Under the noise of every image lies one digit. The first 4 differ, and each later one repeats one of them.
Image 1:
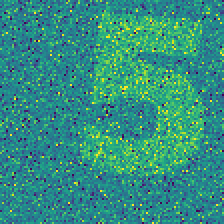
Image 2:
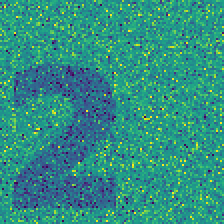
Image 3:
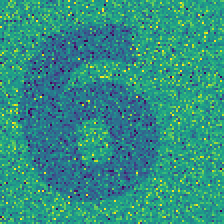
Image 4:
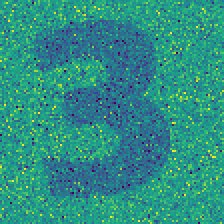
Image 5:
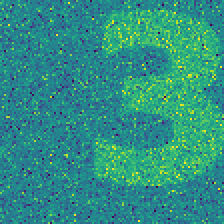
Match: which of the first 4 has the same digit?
4
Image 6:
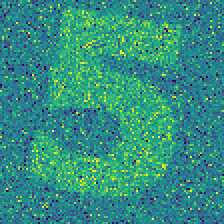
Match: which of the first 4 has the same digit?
1
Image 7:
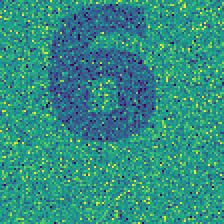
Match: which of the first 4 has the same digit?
3
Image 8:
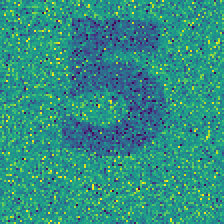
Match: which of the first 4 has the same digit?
1
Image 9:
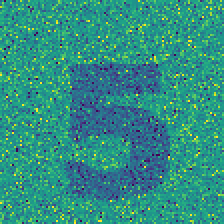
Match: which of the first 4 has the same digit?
1
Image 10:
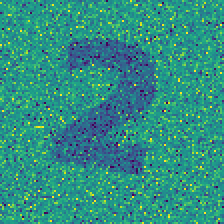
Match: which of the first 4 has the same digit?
2
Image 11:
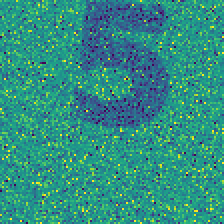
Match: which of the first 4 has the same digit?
1
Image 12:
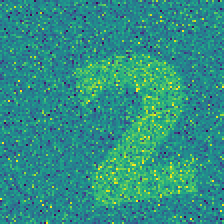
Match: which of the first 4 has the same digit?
2
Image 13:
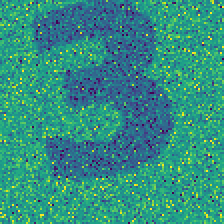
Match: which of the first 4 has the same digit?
4
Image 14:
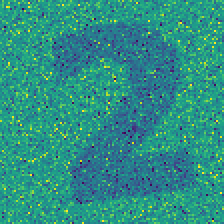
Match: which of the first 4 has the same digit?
2
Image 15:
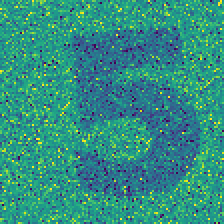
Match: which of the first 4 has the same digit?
1
